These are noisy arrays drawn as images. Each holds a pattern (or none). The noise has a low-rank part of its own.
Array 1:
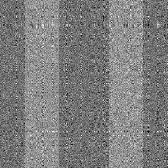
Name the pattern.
vertical stripes
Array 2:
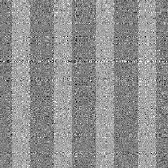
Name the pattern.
vertical stripes
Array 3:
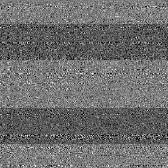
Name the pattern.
horizontal stripes
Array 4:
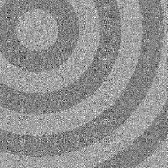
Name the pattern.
rings round one point
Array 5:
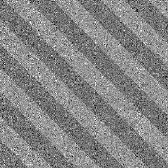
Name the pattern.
diagonal stripes
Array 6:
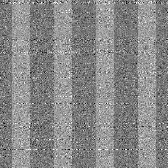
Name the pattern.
vertical stripes
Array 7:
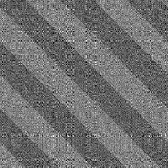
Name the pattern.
diagonal stripes
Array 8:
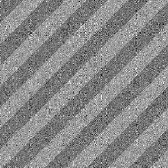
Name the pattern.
diagonal stripes
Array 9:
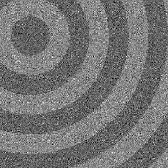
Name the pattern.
rings round one point
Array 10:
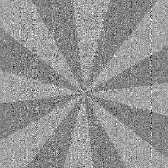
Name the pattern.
spokes from one point
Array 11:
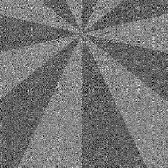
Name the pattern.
spokes from one point
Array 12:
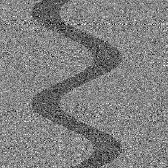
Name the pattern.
a wavy band
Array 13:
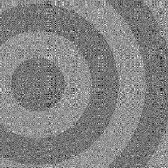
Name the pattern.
rings round one point
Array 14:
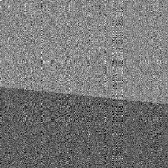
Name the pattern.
a sharp edge
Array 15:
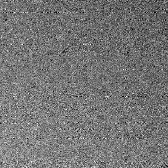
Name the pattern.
a smooth slope
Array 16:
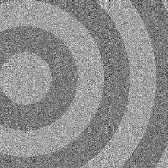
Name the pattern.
rings round one point
